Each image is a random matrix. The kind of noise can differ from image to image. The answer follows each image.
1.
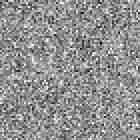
independent entries
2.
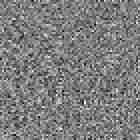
low rank plus noise
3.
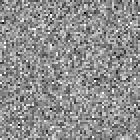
independent entries
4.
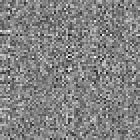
low rank plus noise
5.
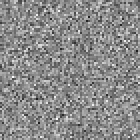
independent entries
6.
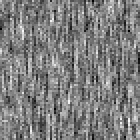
streaked along the columns
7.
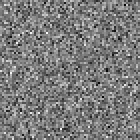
independent entries
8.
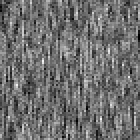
streaked along the columns
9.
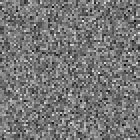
independent entries
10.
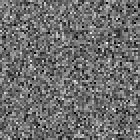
independent entries
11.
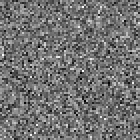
independent entries
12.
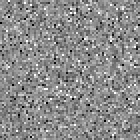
heavy tails
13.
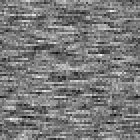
streaked along the rows
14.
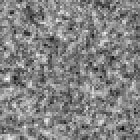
blotchy
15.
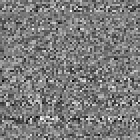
rows of uneven size
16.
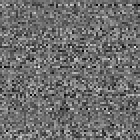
rows of uneven size
